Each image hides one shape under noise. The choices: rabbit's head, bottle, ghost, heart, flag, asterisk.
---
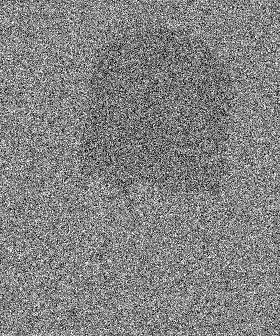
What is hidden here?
dark ghost
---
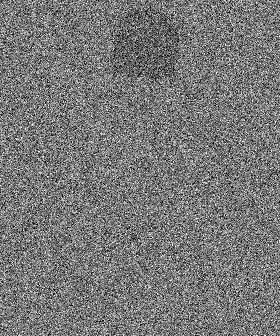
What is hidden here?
dark ghost, top middle
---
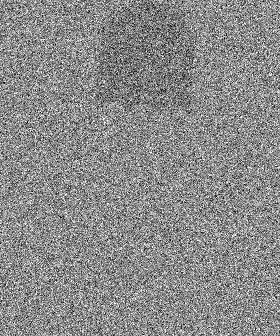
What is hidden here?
dark ghost, top middle
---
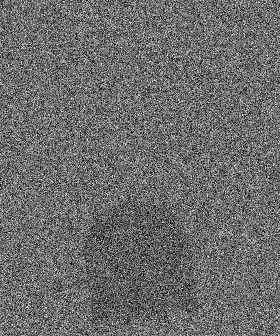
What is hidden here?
dark ghost, bottom middle
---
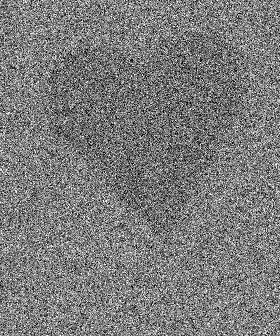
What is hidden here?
dark heart
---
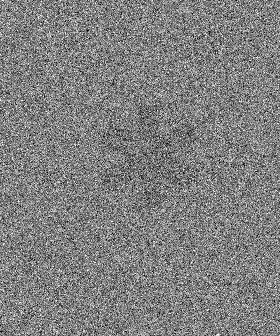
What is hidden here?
dark asterisk, centre
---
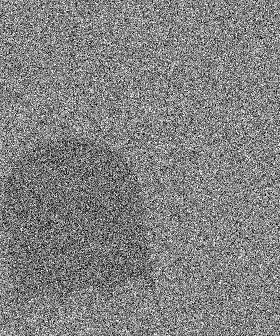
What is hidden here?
dark ghost
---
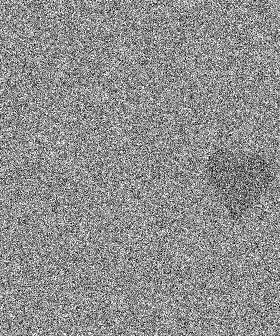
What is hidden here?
dark heart, middle right
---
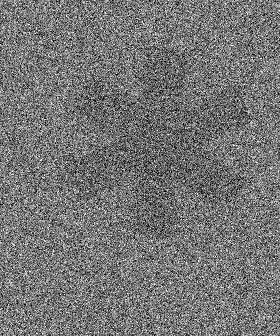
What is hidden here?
dark asterisk
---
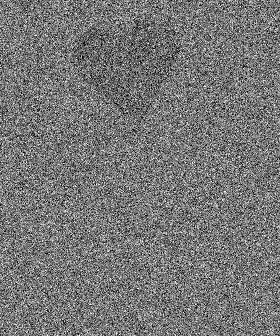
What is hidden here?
dark heart, top middle
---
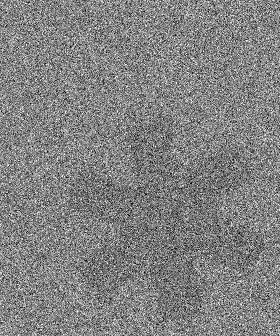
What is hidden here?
dark asterisk
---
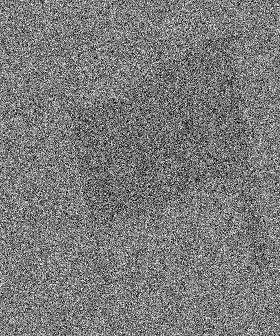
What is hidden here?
dark flag
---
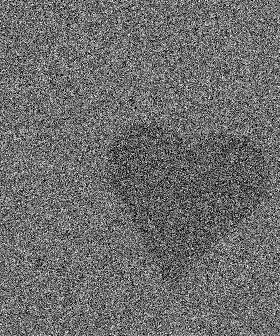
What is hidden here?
dark heart
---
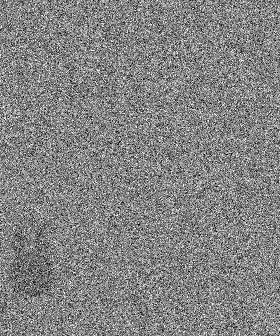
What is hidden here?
dark rabbit's head, bottom left
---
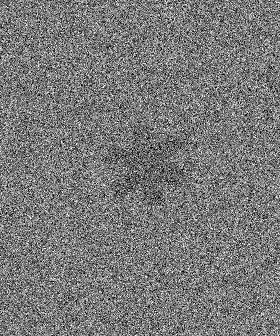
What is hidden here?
dark asterisk, centre
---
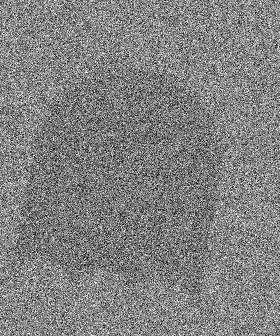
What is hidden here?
dark ghost
